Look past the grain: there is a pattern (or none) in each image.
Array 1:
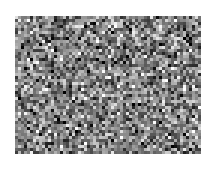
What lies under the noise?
only noise
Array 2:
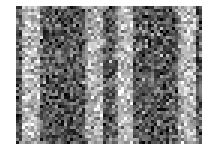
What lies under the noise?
bands of columns
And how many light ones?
4
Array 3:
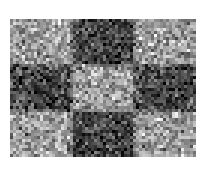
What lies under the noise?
a checkerboard
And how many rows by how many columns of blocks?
3 by 3
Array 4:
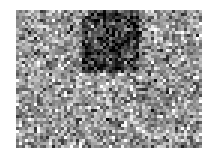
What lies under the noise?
one block
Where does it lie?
top middle
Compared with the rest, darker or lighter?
darker
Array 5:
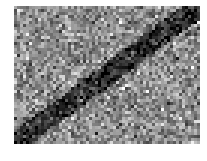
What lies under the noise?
a diagonal band
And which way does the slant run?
bottom left to top right
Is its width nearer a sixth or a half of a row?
a sixth
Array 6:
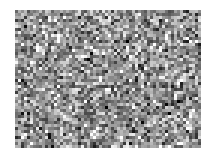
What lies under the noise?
only noise
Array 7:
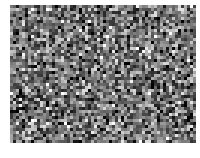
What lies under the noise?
only noise
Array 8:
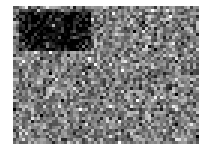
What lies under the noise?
one block
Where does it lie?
top left
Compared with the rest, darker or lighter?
darker
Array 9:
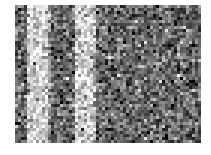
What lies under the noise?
bands of columns
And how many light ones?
2
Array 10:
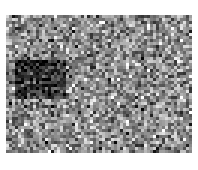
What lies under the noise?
one block
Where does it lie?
middle left
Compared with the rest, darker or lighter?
darker
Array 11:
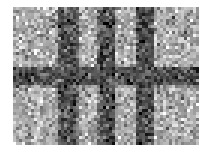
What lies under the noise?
bands of rows crossing bands of columns
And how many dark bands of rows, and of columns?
1 and 3
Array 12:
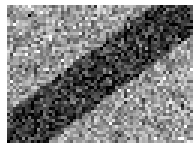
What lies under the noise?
a diagonal band
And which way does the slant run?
bottom left to top right
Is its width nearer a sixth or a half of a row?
a half
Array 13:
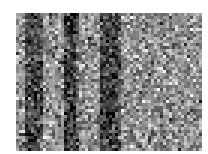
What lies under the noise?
bands of columns
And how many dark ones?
3
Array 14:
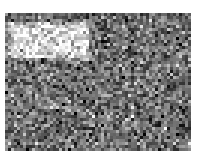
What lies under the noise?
one block
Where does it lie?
top left
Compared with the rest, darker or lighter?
lighter
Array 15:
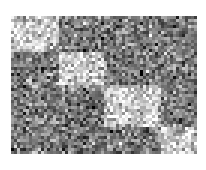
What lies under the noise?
blocks along the diagonal
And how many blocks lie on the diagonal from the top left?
4
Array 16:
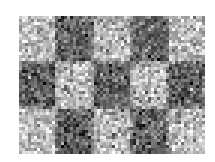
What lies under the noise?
a checkerboard
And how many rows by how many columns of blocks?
3 by 5
